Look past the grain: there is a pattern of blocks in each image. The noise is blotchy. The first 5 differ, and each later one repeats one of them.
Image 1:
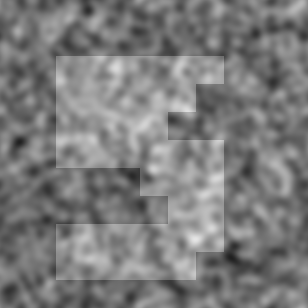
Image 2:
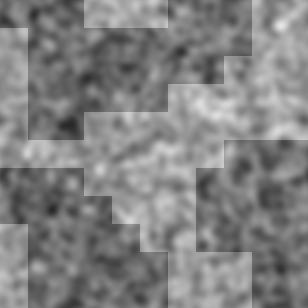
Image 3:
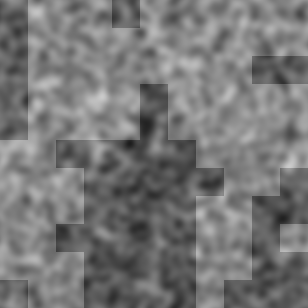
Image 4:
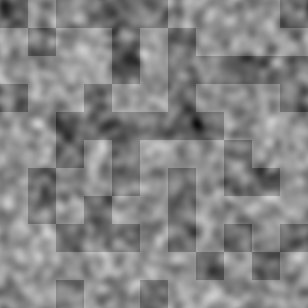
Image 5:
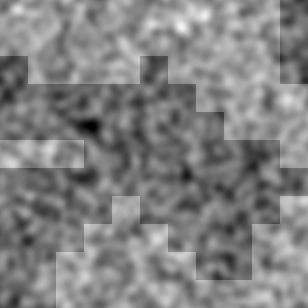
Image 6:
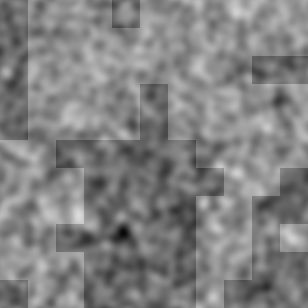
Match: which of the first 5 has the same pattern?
3
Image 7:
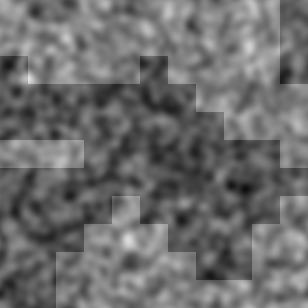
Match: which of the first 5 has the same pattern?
5
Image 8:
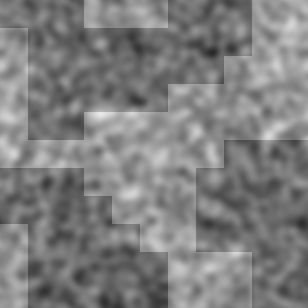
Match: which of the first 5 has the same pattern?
2
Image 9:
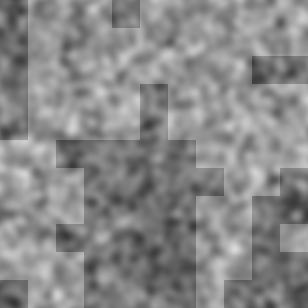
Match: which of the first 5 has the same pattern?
3
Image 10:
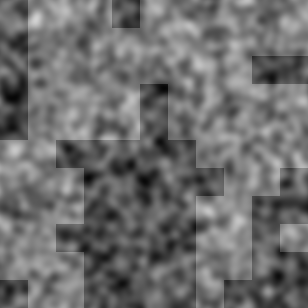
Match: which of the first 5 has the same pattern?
3
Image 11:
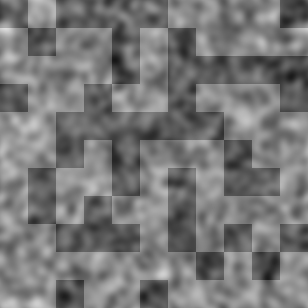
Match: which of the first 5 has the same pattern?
4
